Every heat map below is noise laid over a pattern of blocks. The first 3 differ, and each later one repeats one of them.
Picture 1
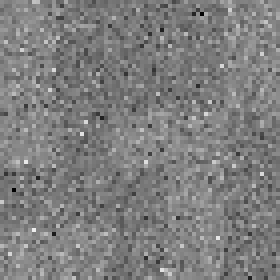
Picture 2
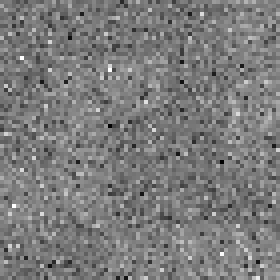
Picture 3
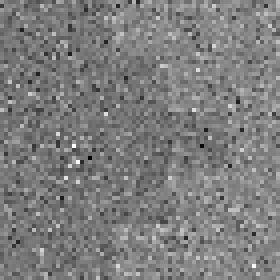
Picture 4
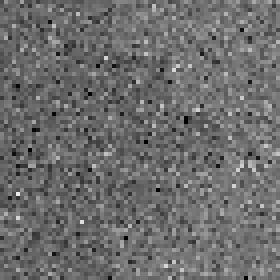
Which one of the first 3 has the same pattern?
3
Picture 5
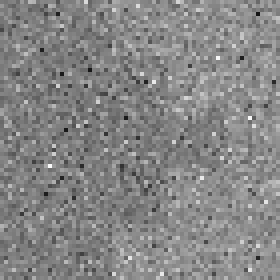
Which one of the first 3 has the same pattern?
3
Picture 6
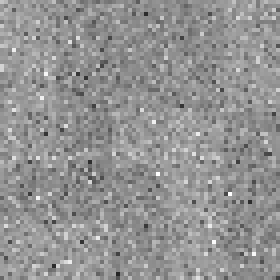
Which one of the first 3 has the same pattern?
1
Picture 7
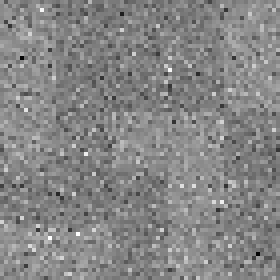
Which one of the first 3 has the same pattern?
1
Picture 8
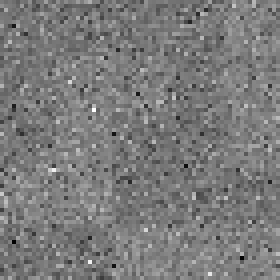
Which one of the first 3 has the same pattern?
2
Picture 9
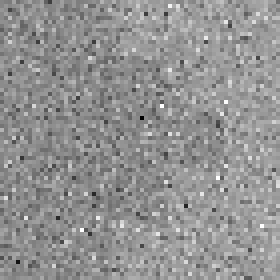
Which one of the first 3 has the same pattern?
3
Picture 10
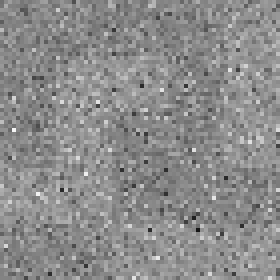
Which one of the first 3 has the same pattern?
2
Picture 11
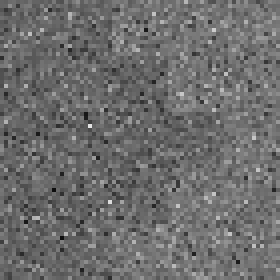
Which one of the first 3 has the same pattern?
3
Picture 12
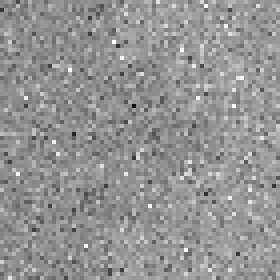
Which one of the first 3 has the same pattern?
3
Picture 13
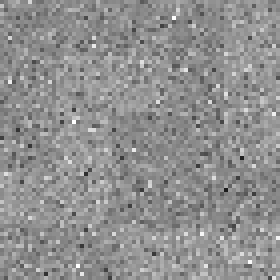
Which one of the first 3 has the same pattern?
2
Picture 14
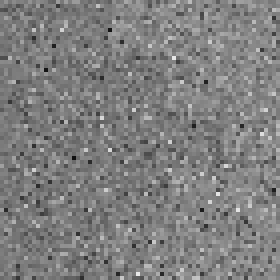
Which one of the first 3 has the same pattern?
3
